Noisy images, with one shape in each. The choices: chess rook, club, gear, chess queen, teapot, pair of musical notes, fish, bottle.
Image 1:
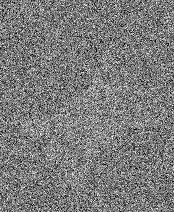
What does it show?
light chess rook
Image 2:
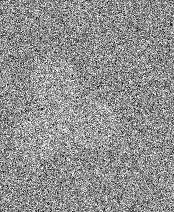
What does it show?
light club
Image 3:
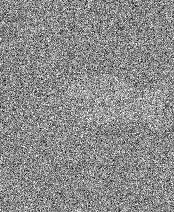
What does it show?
light fish
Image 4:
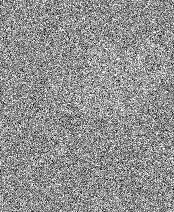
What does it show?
light teapot
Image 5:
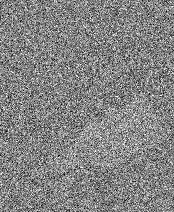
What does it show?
light bottle
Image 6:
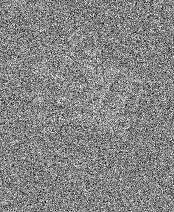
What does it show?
light chess queen
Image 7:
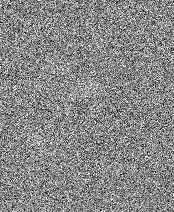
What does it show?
light pair of musical notes
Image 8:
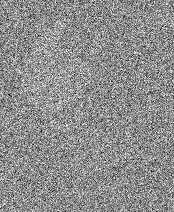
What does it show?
light teapot
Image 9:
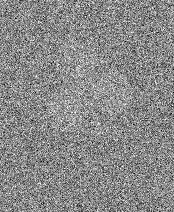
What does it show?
light club
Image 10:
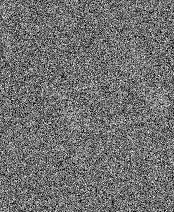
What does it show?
light pair of musical notes
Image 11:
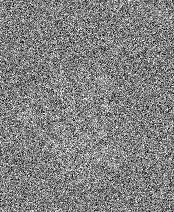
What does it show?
light chess queen
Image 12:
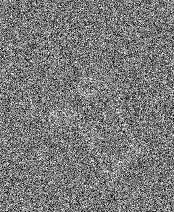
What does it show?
light pair of musical notes
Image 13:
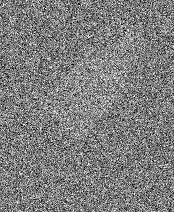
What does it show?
light bottle
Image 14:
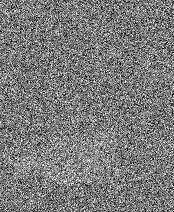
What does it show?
light bottle
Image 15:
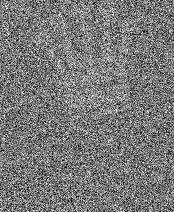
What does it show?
light chess queen
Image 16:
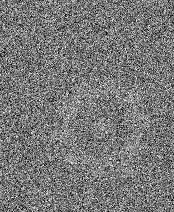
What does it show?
light gear
